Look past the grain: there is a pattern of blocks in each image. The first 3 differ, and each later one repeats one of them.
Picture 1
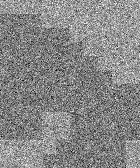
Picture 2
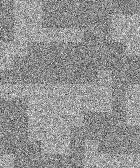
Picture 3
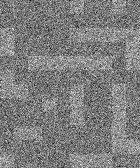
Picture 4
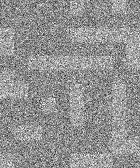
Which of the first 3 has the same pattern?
3
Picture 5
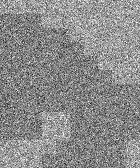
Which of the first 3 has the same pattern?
1
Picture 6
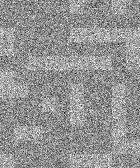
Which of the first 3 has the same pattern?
3
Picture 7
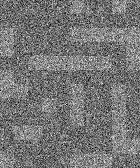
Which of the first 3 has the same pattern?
3
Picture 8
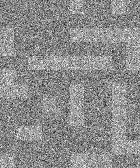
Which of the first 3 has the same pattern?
3
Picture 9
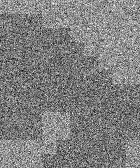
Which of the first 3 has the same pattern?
1
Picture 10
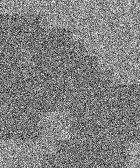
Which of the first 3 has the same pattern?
1
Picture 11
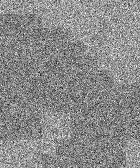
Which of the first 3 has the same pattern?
1
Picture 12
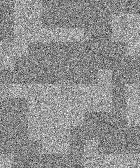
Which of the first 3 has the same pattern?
2
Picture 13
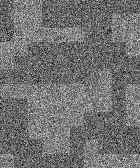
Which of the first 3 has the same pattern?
2
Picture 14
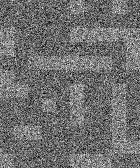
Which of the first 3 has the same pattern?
3
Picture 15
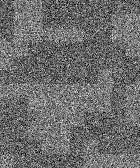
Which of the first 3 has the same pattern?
2
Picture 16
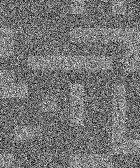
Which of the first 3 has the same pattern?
3
